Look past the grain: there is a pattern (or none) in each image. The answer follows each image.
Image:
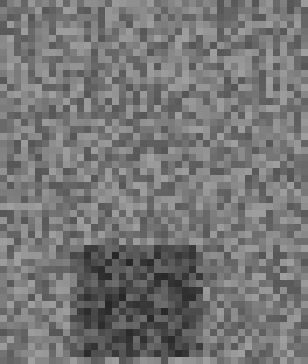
one block
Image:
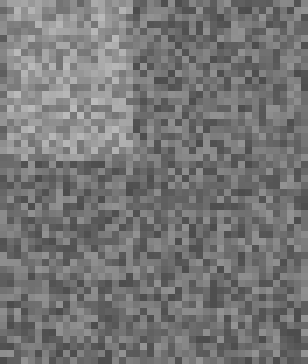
one block
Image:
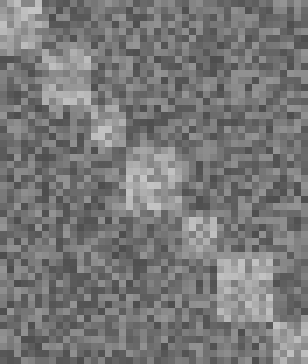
blocks along the diagonal
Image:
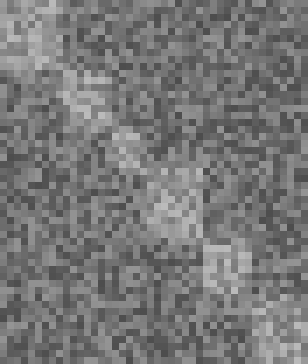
blocks along the diagonal
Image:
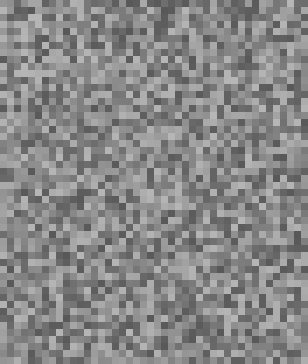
only noise
